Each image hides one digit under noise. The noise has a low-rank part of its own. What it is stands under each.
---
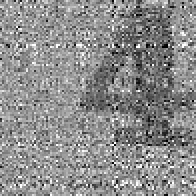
dark 4
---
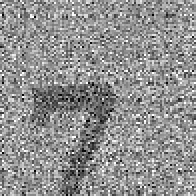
dark 7
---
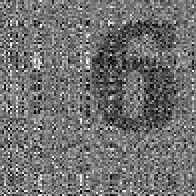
dark 6
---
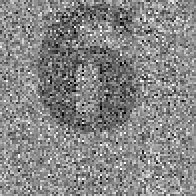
dark 6
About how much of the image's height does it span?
two thirds
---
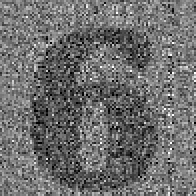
dark 6
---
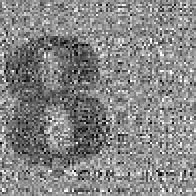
dark 8
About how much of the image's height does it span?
two thirds
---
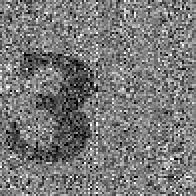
dark 3
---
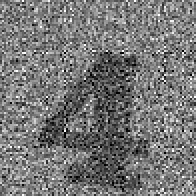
dark 4
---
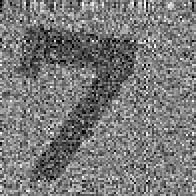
dark 7
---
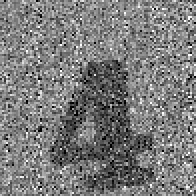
dark 4
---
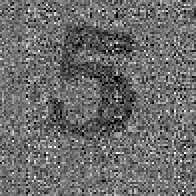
dark 5
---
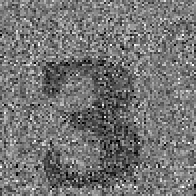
dark 3
